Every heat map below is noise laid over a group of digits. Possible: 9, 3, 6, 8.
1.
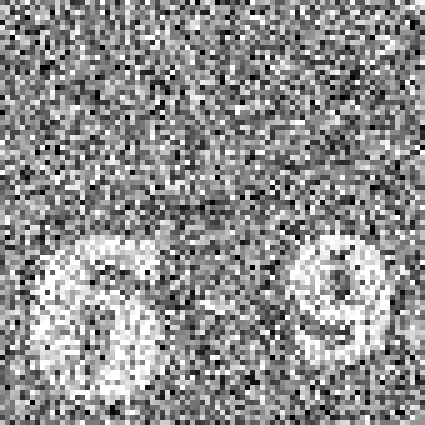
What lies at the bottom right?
9
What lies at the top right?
nothing
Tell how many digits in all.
2
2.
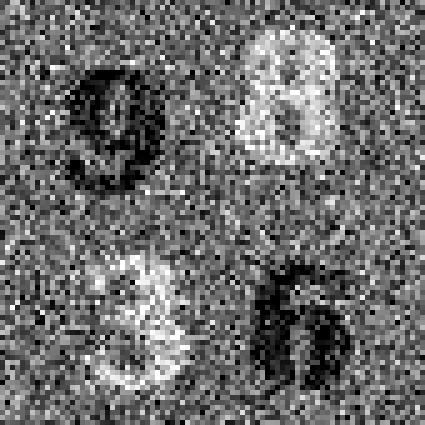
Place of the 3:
bottom left
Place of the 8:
top right
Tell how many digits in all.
4
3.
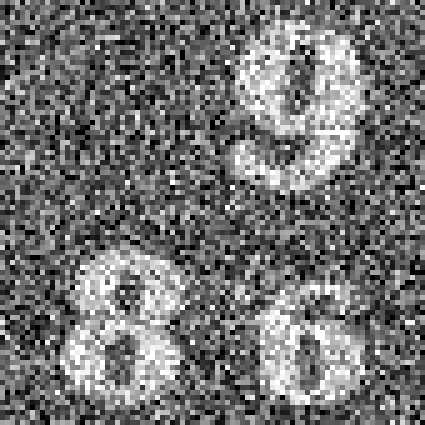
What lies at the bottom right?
6
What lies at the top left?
nothing
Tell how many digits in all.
3
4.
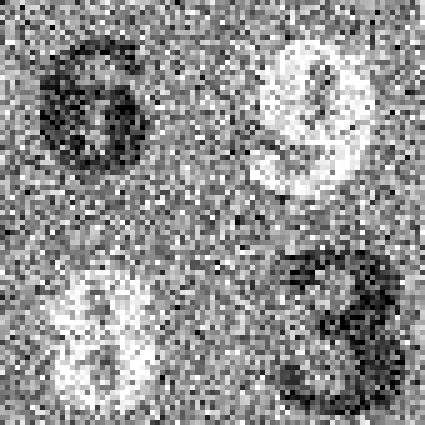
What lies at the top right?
9
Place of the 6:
top left
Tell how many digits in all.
4
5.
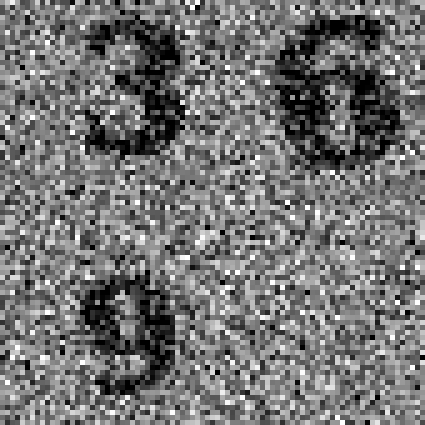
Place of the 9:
bottom left
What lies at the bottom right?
nothing
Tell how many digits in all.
3
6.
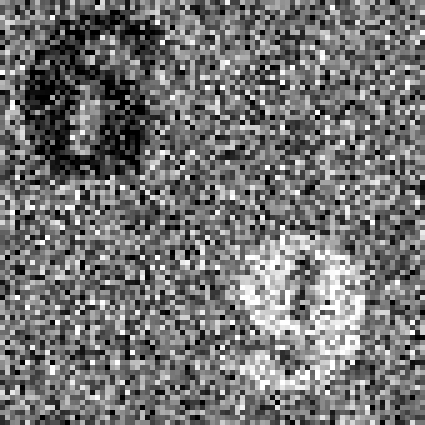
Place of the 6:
top left
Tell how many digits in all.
2
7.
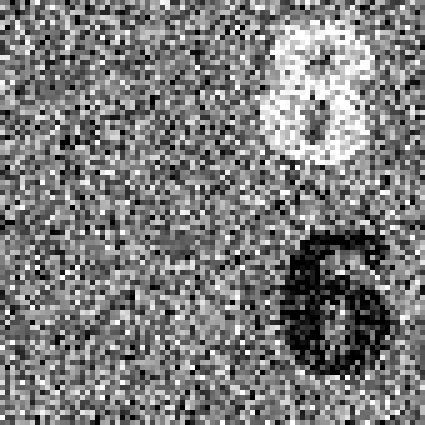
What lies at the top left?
nothing
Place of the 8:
top right
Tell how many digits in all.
2
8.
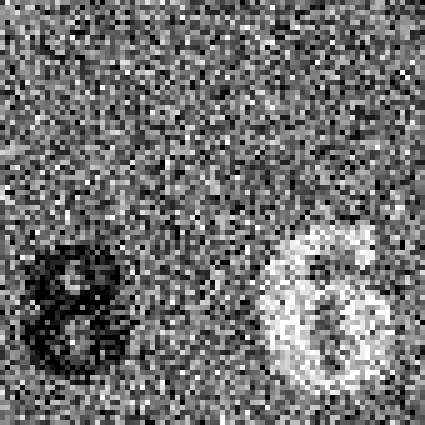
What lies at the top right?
nothing
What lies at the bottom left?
8
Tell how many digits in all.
2
